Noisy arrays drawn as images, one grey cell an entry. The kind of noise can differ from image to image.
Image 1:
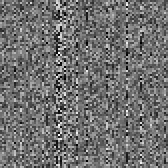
columns of uneven size
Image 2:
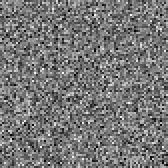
independent entries
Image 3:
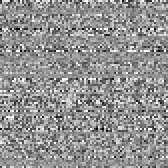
rows of uneven size
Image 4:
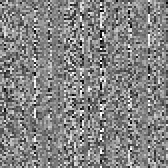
columns of uneven size
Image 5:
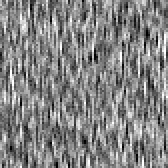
streaked along the columns
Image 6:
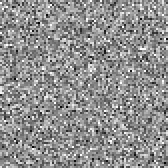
independent entries
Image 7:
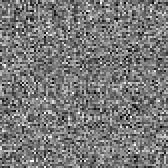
low rank plus noise
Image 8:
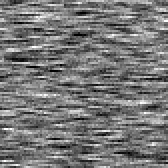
streaked along the rows
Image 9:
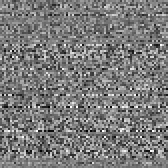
rows of uneven size
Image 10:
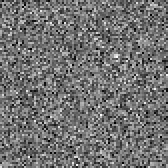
independent entries
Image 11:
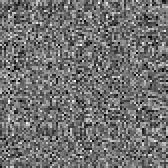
low rank plus noise
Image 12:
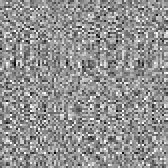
low rank plus noise
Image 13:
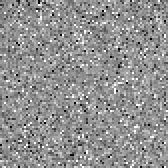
heavy tails
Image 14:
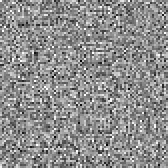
low rank plus noise
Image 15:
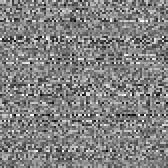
rows of uneven size
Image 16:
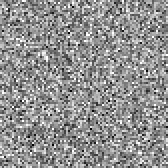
independent entries
